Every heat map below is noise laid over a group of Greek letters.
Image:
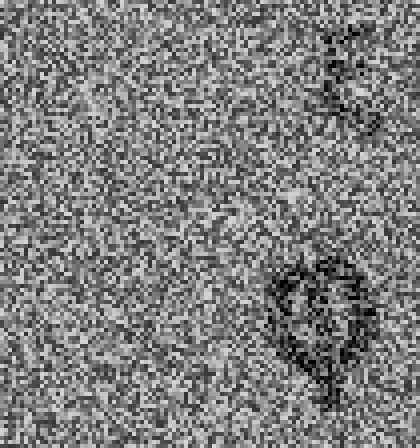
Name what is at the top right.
xi
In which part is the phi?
bottom right
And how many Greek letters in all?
2
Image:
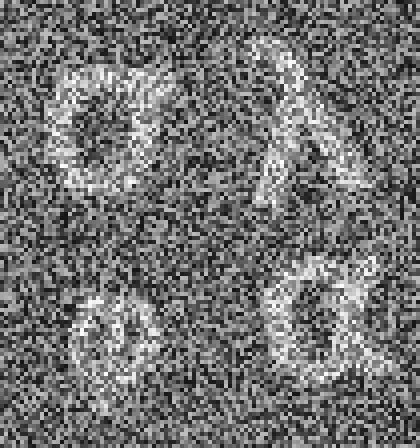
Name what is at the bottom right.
alpha
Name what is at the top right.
lambda
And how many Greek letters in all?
4
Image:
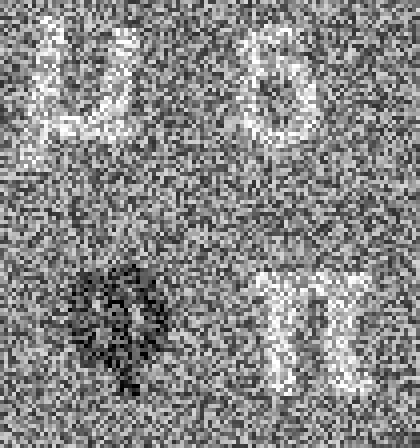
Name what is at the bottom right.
pi
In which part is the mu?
top left
